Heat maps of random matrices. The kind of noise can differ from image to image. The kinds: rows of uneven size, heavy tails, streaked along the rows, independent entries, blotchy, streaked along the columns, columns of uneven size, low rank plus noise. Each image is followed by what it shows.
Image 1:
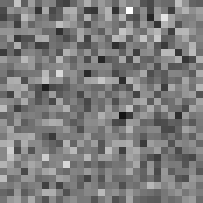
low rank plus noise
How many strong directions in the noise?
five to eight
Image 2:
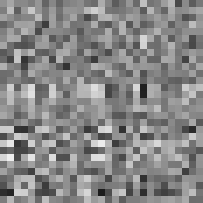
low rank plus noise
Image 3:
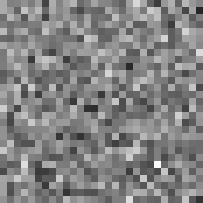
independent entries
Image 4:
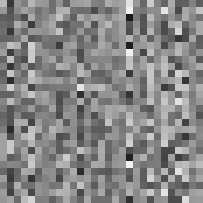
columns of uneven size
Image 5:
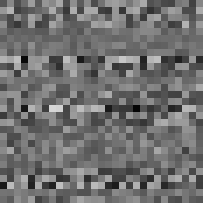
rows of uneven size
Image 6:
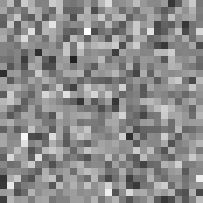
low rank plus noise
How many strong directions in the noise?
five to eight
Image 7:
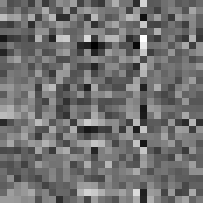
low rank plus noise
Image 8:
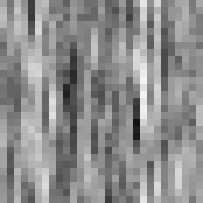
streaked along the columns
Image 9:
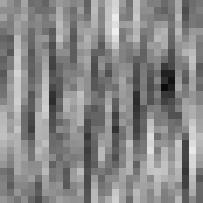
streaked along the columns
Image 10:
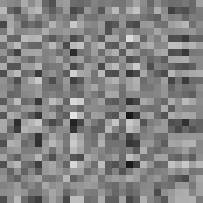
low rank plus noise
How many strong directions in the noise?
one
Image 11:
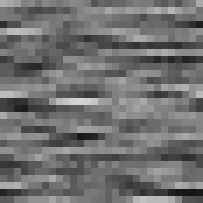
streaked along the rows
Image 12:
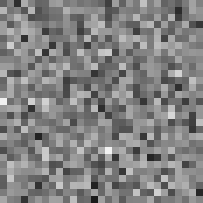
independent entries
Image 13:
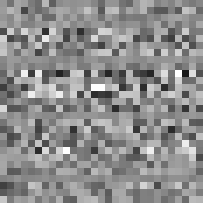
rows of uneven size
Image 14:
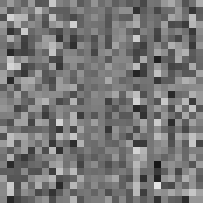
columns of uneven size
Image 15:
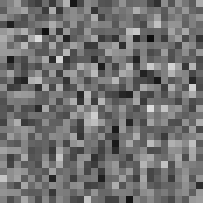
low rank plus noise
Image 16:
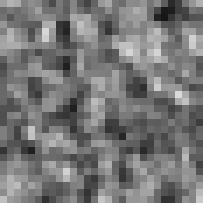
blotchy
